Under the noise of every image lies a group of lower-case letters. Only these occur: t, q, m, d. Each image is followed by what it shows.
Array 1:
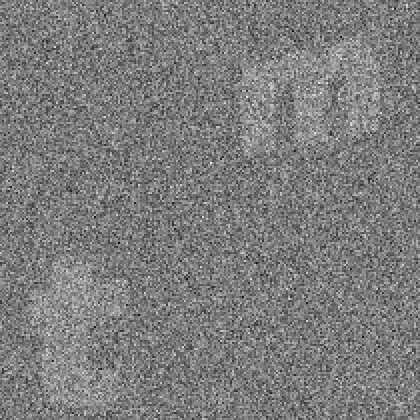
top right: m; bottom left: t
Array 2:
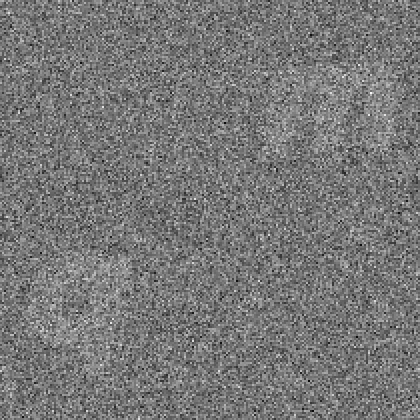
top right: m; bottom left: q
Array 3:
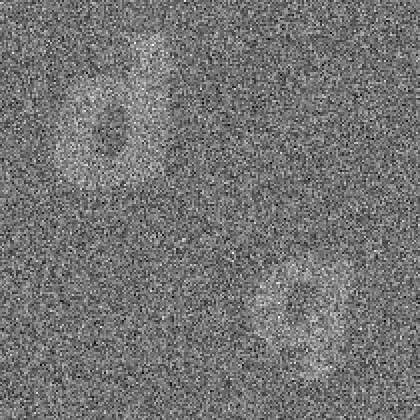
top left: d; bottom right: q
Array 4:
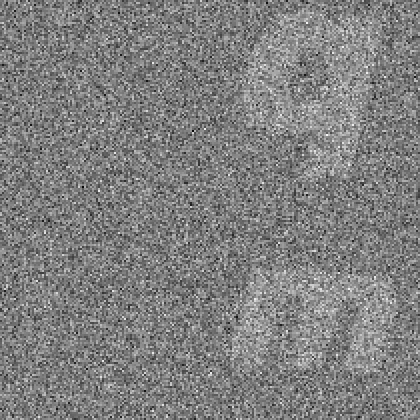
top right: q; bottom right: m
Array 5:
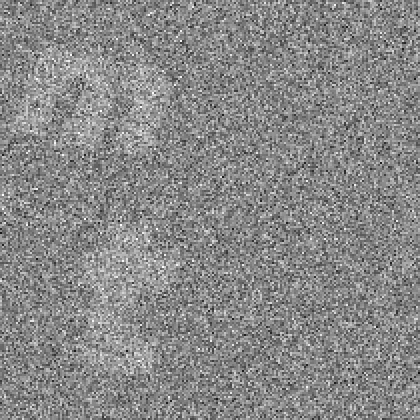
top left: m; bottom left: t
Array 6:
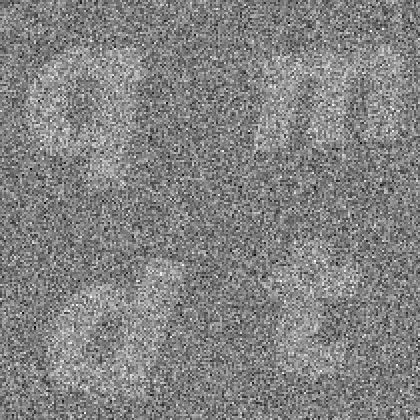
top left: q; top right: m; bottom left: d; bottom right: t
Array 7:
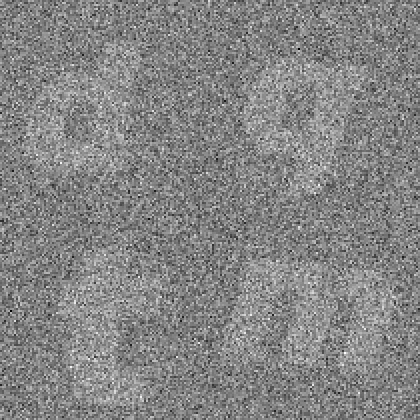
top left: d; top right: q; bottom left: t; bottom right: m
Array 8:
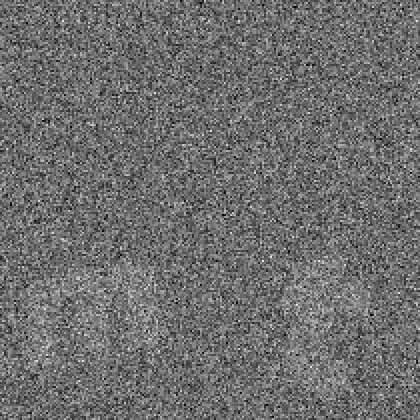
bottom left: m; bottom right: t
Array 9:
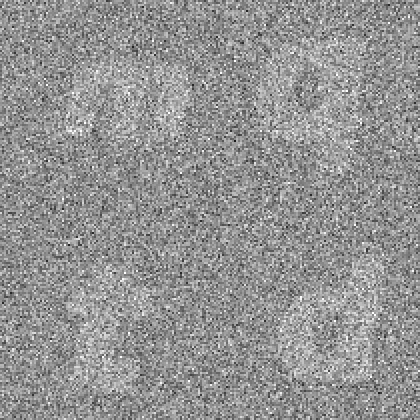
top left: m; top right: q; bottom left: t; bottom right: d
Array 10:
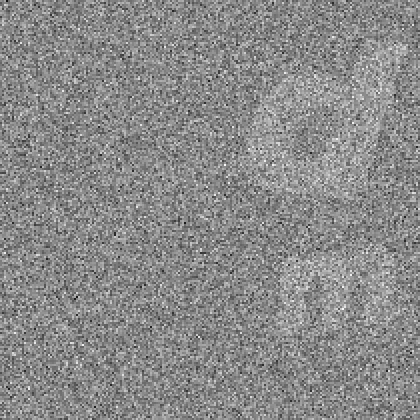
top right: d; bottom right: m
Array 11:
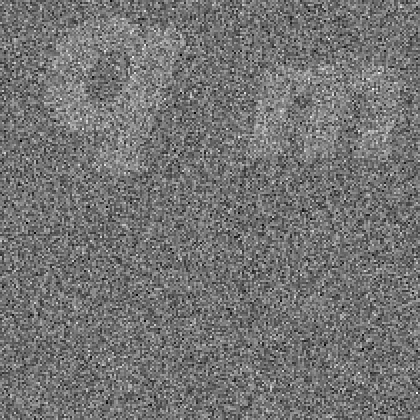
top left: q; top right: m
